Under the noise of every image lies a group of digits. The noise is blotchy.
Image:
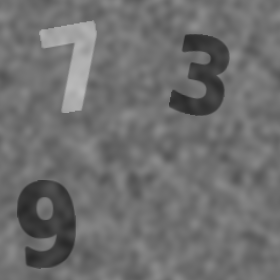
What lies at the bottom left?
9
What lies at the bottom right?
nothing
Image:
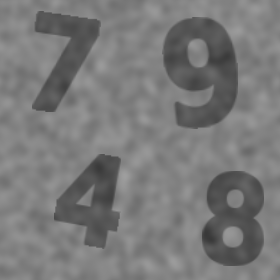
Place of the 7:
top left
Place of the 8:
bottom right
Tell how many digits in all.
4
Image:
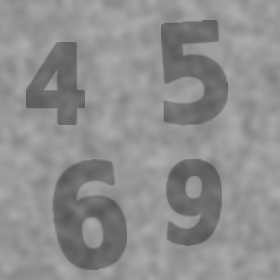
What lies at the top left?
4
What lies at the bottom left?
6
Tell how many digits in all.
4
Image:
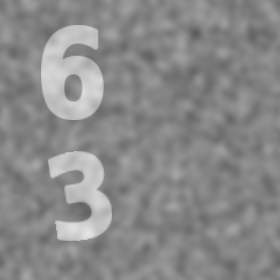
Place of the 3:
bottom left
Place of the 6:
top left
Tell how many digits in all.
2
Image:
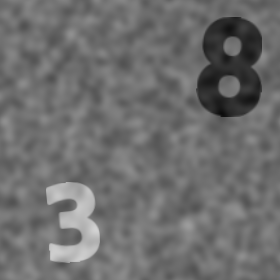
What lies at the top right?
8
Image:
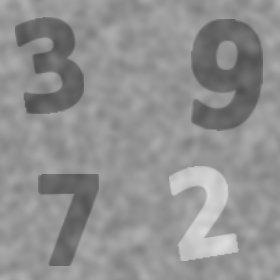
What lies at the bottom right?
2
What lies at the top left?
3
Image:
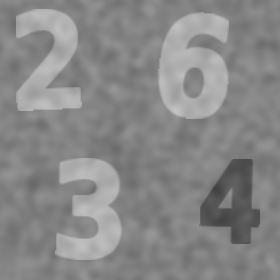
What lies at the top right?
6
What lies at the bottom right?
4
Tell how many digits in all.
4
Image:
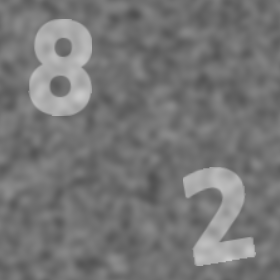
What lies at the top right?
nothing
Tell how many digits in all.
2
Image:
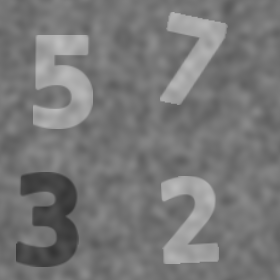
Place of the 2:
bottom right
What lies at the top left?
5
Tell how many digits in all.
4
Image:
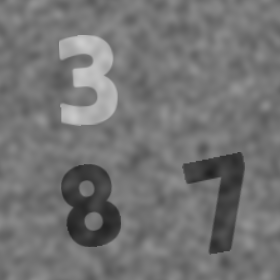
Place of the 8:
bottom left
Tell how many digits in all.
3
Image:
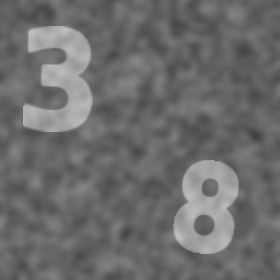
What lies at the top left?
3
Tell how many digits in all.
2
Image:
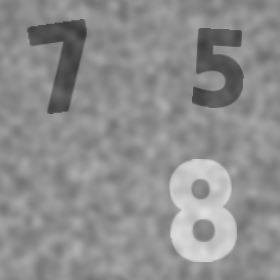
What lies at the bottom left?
nothing
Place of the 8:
bottom right
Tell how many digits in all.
3
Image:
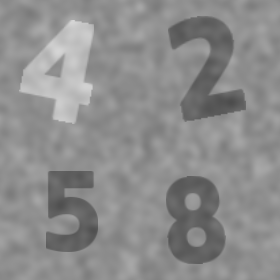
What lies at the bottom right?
8
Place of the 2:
top right
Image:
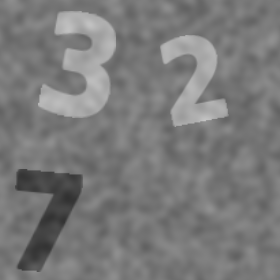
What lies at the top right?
2
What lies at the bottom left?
7
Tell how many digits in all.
3
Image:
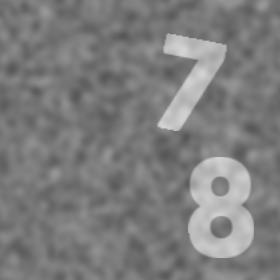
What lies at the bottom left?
nothing
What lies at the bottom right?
8
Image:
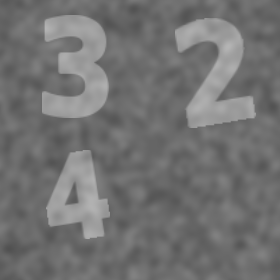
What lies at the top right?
2
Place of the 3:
top left
